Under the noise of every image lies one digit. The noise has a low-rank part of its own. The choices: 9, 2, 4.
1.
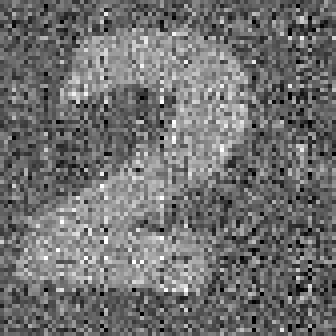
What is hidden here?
light 2
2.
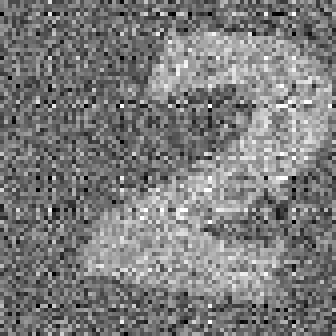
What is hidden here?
light 2
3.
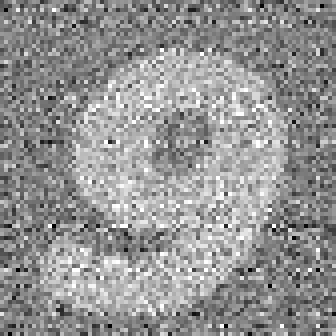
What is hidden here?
light 9
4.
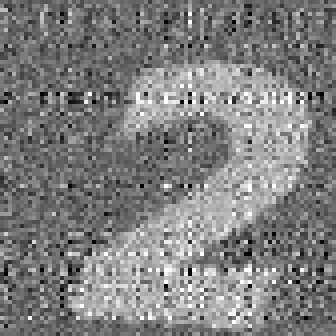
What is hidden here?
light 2
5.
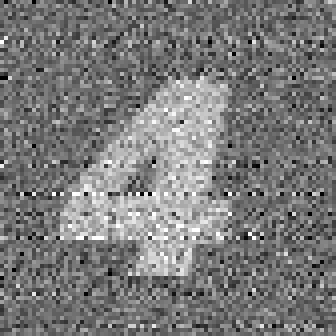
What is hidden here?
light 4
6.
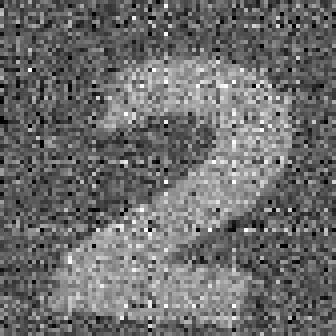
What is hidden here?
light 2
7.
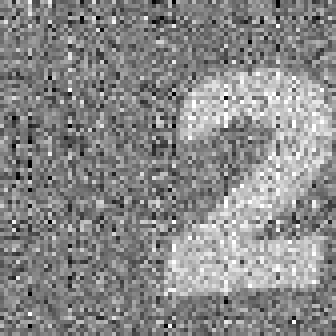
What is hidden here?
light 2
